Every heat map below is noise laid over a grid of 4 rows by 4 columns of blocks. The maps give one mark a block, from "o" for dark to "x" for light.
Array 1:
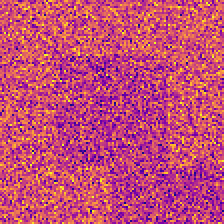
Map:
x x x x
x o o x
x o o x
x x o o
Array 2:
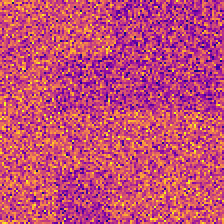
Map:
x x o o
x o o o
x x x x
x o x x
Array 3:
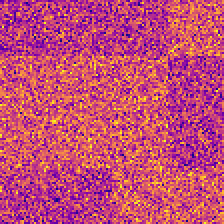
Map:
o o o x
x x x o
x x x o
o o x x
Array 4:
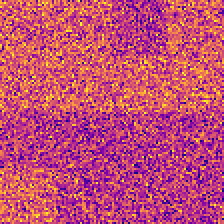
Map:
x x o x
x x x x
o o o o
x o o o
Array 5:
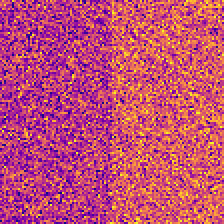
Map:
o o x x
o o x x
o o x x
o o x x
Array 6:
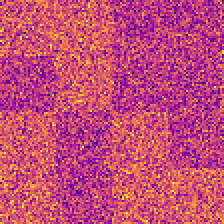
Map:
x x o o
o x o o
x o x o
x o x x
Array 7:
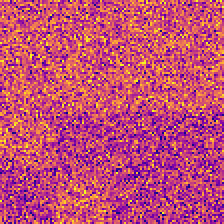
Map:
x x x x
x x x x
x o o o
o x o o
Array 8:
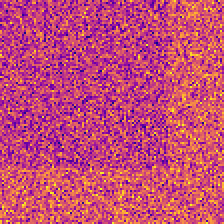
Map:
o o o x
o o o x
o o o x
x x x x
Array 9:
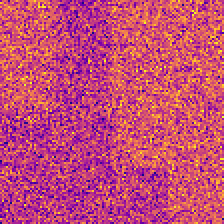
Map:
x o x x
x o x x
o o x x
o o o x
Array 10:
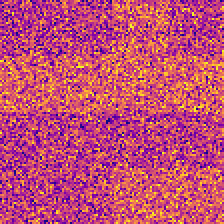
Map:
o o x o
x x x x
o o o o
o o x x
